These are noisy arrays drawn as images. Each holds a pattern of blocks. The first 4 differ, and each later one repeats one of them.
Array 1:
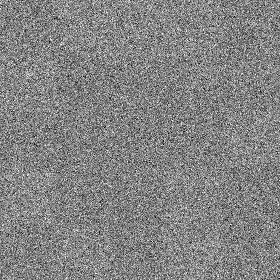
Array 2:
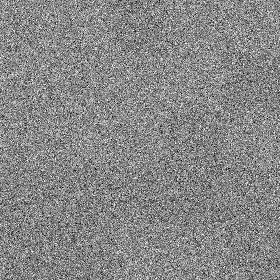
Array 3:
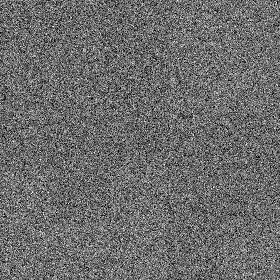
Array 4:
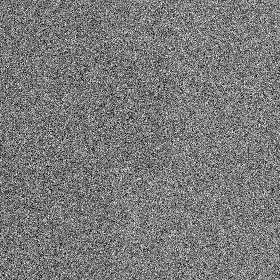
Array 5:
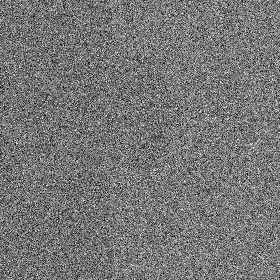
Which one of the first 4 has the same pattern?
4
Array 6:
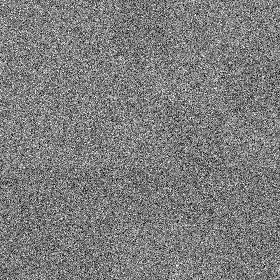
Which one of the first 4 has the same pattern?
2
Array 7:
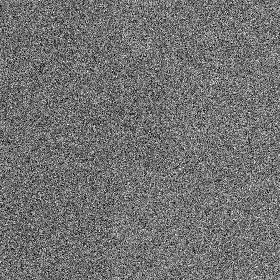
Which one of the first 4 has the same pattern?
4
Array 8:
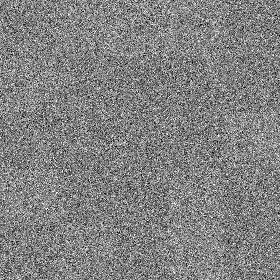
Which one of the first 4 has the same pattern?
1
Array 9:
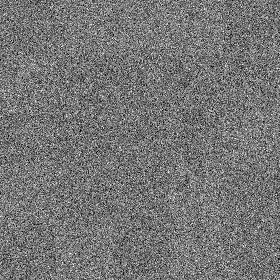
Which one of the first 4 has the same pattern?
1
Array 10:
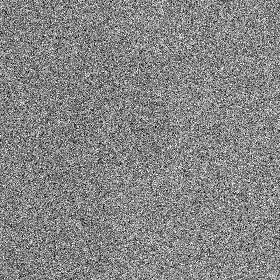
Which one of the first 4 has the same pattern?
4
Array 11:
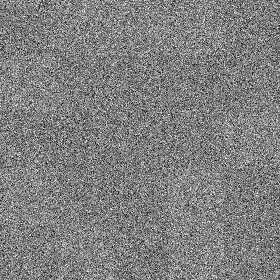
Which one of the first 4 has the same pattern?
1
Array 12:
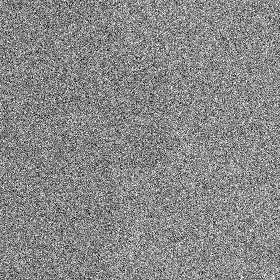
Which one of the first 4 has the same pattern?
4
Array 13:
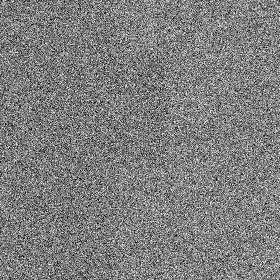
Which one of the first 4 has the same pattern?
4
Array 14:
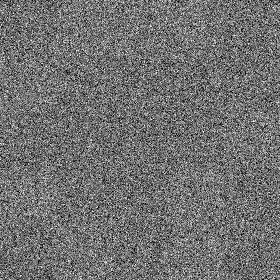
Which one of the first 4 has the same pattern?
1
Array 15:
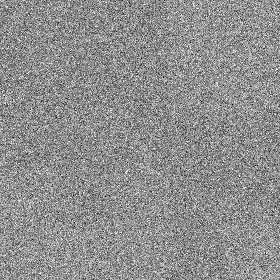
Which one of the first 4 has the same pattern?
3
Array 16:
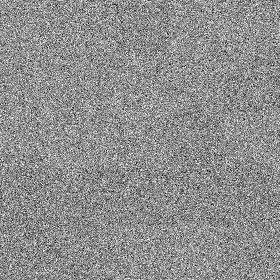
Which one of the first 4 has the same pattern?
2
